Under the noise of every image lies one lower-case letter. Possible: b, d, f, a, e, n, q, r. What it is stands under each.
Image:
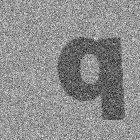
dark q
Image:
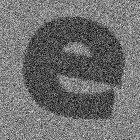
dark e
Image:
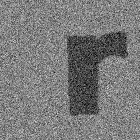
dark r
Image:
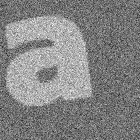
light a
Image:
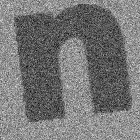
dark n
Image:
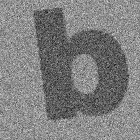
dark b
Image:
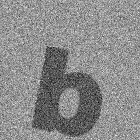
dark b
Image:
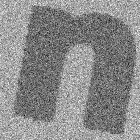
dark n
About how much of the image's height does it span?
nearly all
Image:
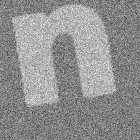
light n
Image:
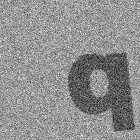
dark q
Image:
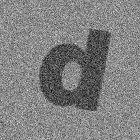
dark d
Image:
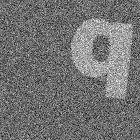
light q
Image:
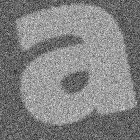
light a
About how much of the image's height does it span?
nearly all
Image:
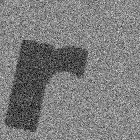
dark r
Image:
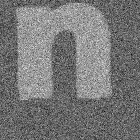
light n
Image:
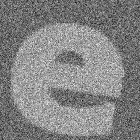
light e
